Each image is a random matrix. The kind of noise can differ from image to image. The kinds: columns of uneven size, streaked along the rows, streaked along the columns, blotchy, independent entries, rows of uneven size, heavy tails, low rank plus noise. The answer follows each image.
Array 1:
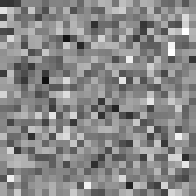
independent entries
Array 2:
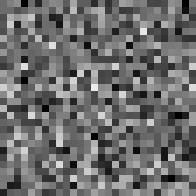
independent entries
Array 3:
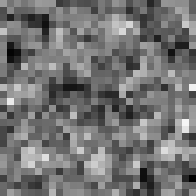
blotchy
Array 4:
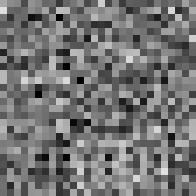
low rank plus noise
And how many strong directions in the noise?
one
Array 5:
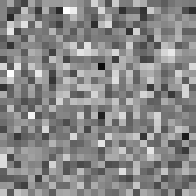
low rank plus noise
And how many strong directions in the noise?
five to eight
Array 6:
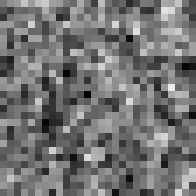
blotchy
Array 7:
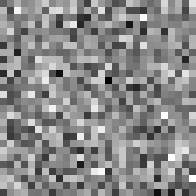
independent entries
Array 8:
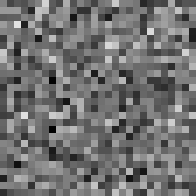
independent entries
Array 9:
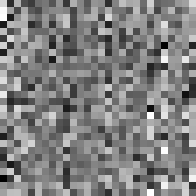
columns of uneven size
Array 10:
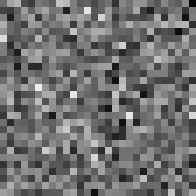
independent entries
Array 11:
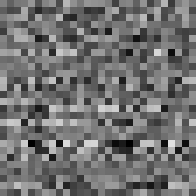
rows of uneven size
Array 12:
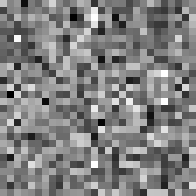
low rank plus noise
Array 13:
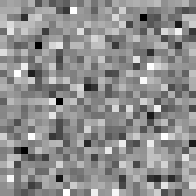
heavy tails
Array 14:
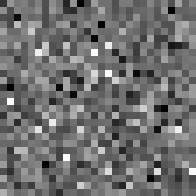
heavy tails
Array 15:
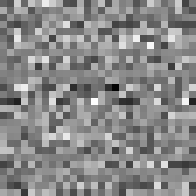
rows of uneven size
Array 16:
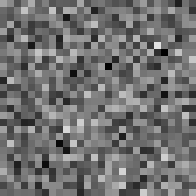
independent entries
